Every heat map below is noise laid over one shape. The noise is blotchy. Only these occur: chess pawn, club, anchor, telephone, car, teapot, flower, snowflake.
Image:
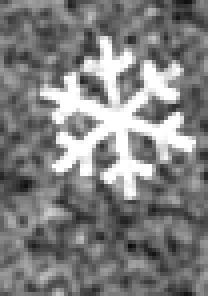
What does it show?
light snowflake
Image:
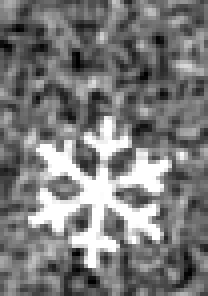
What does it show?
light snowflake
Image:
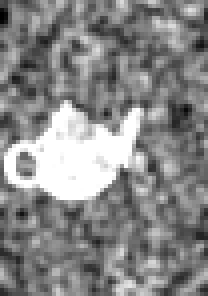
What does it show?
light teapot
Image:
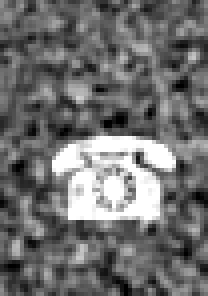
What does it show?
light telephone
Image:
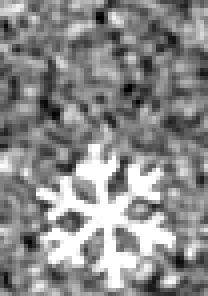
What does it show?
light snowflake
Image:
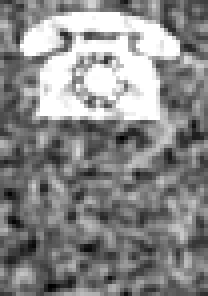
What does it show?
light telephone
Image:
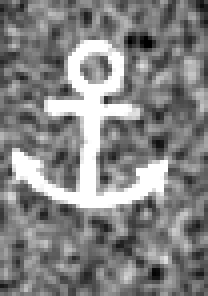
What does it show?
light anchor
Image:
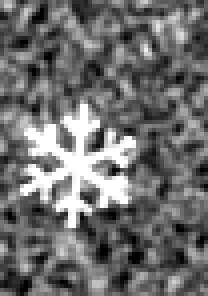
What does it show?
light snowflake
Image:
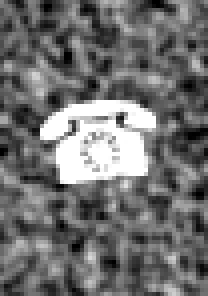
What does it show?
light telephone
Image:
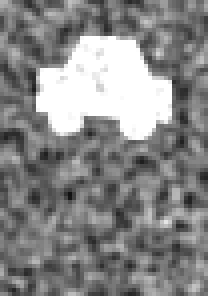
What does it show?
light car
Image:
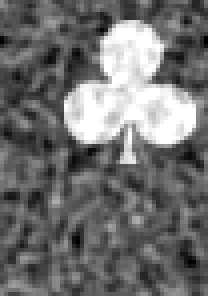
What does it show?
light club
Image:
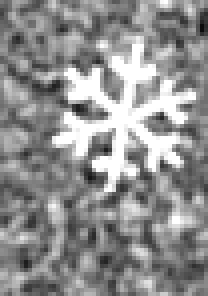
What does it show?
light snowflake
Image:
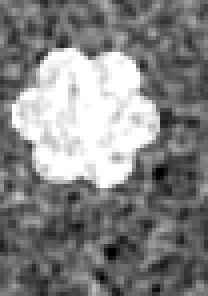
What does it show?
light flower
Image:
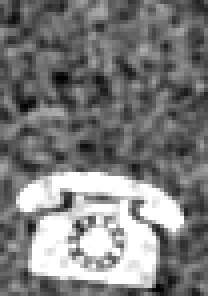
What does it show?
light telephone
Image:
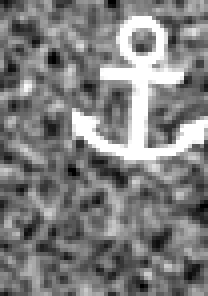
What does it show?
light anchor
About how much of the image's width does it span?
two thirds
